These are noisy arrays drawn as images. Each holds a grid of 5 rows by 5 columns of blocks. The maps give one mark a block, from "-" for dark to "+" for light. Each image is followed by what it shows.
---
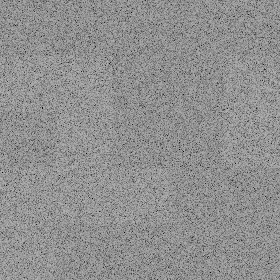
- - - - -
+ + - - +
- + - - +
+ + + - -
+ - - - -
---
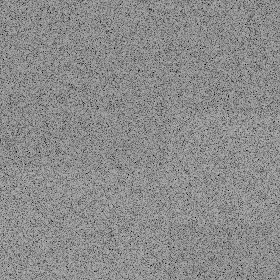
- - - - -
- - - - -
- - - + +
+ + + + +
+ + + - -
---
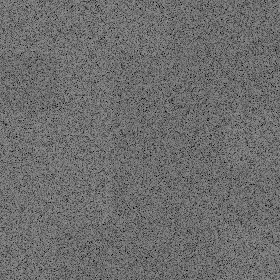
+ + + - -
- + - - -
+ + - - +
+ + - - -
+ - - - +
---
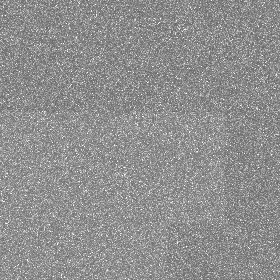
- - - - -
- - - - -
+ + + + -
+ + + + -
+ + + - -
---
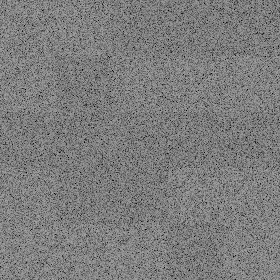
+ + - - -
+ - + + +
- - - - -
+ - - + +
+ + + - +
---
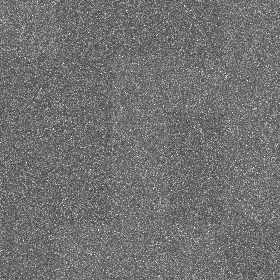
+ - - - +
- - + + +
- - + - +
- - + - +
- + + + -
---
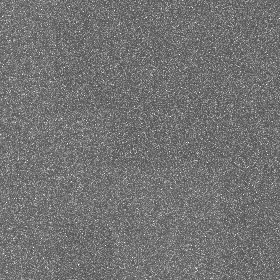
+ - - - -
+ - - - -
+ + - - -
+ + + + -
+ - + + -
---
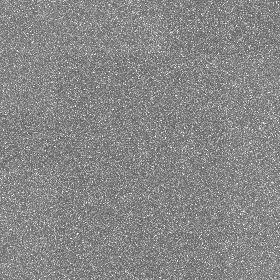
+ + + - -
+ - - - +
- - - - +
+ - - - +
+ - - - +
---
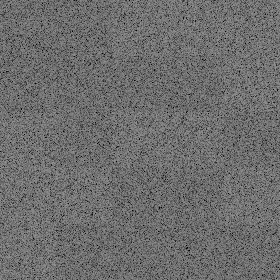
- - + + +
- - - - +
+ - + + -
+ + - - +
+ - - - -
